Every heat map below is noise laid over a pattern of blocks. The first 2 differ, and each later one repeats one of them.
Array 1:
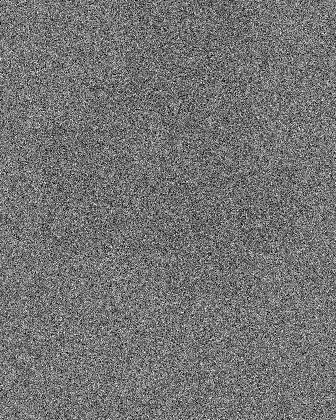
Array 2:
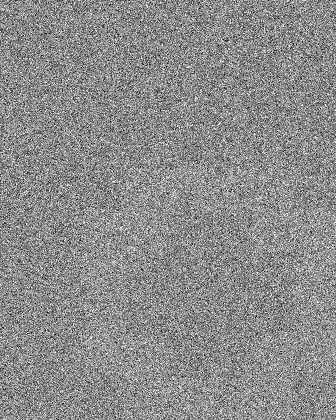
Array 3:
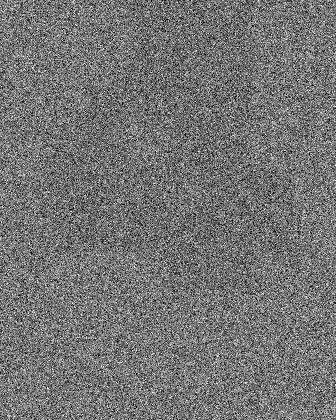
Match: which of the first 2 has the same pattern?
1
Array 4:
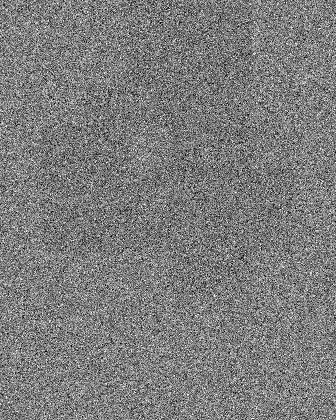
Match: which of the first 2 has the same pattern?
1
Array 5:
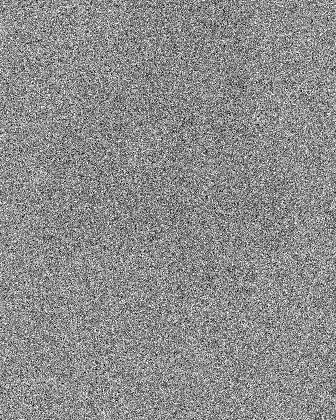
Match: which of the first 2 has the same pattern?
1
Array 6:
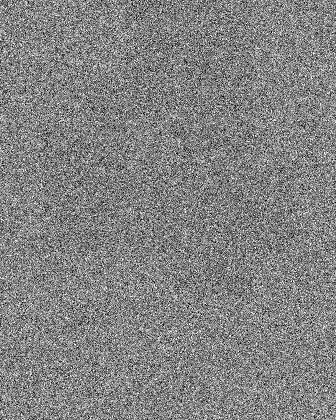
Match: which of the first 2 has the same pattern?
1
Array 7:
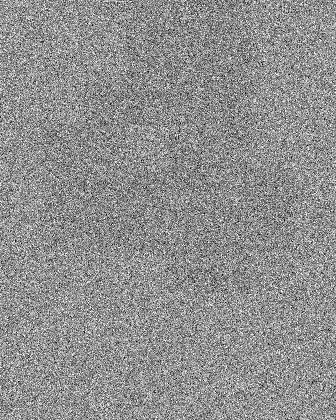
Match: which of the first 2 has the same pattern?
1
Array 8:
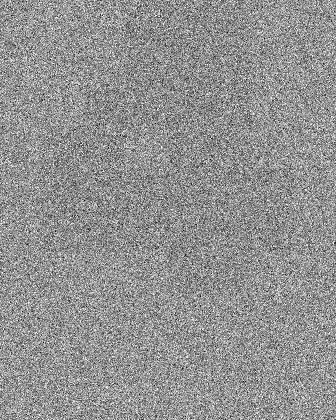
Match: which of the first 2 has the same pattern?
1
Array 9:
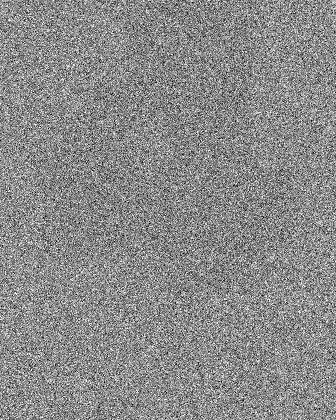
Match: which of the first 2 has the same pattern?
1
